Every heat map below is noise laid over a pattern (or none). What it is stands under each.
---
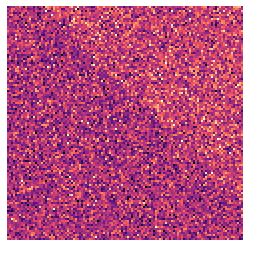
a sharp edge
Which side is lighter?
top right
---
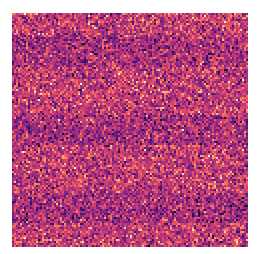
horizontal stripes
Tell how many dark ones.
3
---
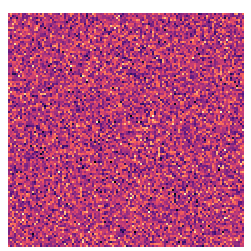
only noise
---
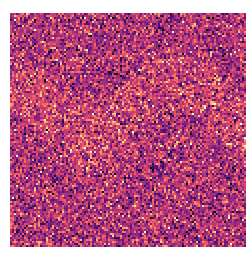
a wavy band
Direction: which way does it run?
left to right
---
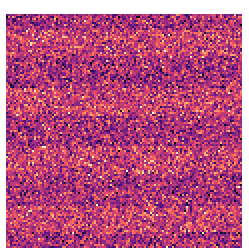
horizontal stripes
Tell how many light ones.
4
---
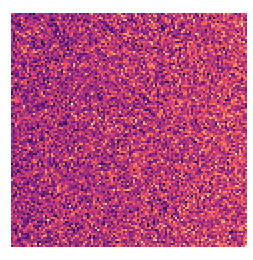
a smooth slope
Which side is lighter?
right
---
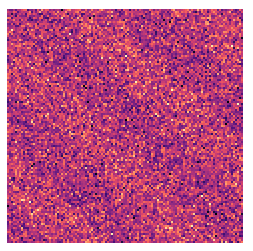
diagonal stripes
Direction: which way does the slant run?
top left to bottom right
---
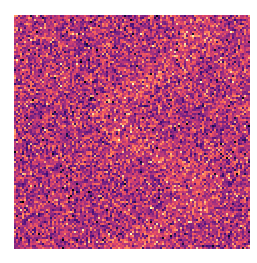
a wavy band
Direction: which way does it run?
top to bottom
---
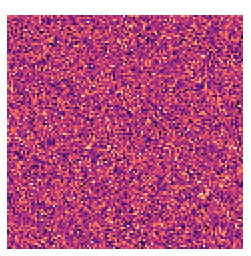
only noise
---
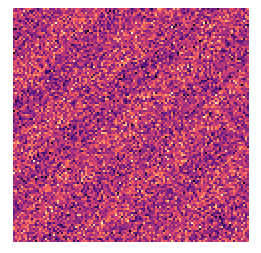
diagonal stripes
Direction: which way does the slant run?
bottom left to top right
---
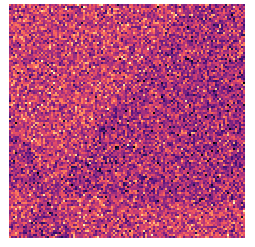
spokes from one point
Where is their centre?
bottom left
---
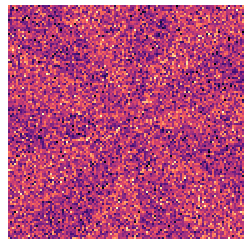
spokes from one point
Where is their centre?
centre
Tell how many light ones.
7
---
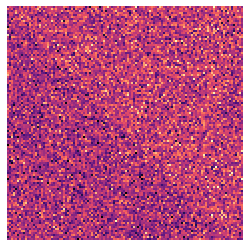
a sharp edge
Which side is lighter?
top right
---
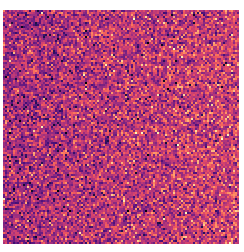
a smooth slope
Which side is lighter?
right
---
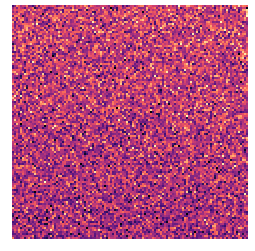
a smooth slope
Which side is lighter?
top
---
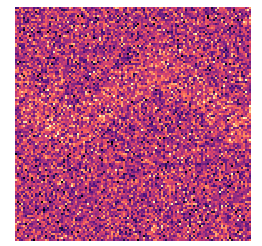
a wavy band
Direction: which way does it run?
left to right
